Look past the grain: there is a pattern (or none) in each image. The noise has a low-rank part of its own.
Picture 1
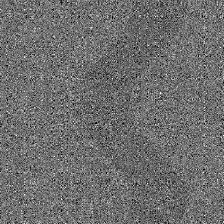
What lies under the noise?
a wavy band
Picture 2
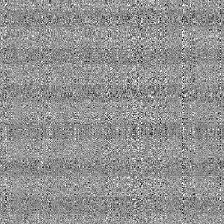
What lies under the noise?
horizontal stripes
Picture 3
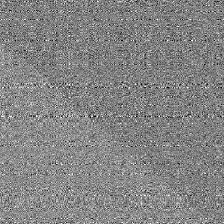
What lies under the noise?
a sharp edge
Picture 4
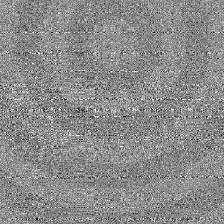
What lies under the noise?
rings round one point
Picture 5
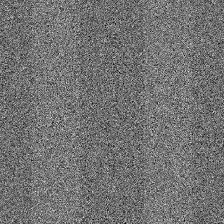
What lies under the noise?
vertical stripes
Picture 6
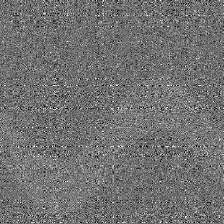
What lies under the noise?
a wavy band
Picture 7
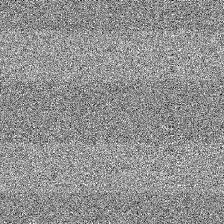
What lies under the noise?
horizontal stripes
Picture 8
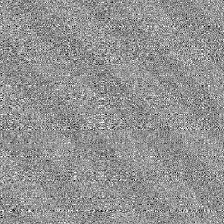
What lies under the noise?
diagonal stripes
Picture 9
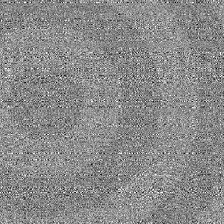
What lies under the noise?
rings round one point
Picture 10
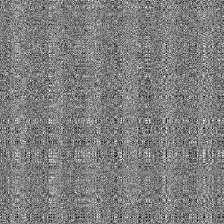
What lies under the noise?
vertical stripes
